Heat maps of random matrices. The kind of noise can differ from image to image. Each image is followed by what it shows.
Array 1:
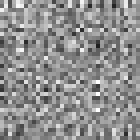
low rank plus noise
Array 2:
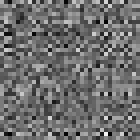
low rank plus noise
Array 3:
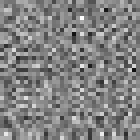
low rank plus noise
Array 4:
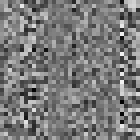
columns of uneven size
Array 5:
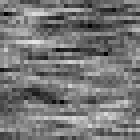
streaked along the rows
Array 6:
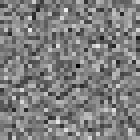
independent entries
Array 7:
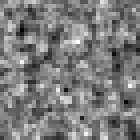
blotchy
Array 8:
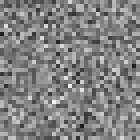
independent entries
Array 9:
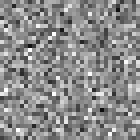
independent entries
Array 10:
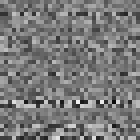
rows of uneven size
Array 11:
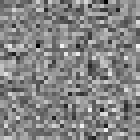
low rank plus noise
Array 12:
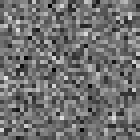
independent entries
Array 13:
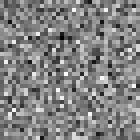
independent entries
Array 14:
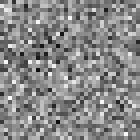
independent entries
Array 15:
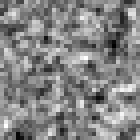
blotchy
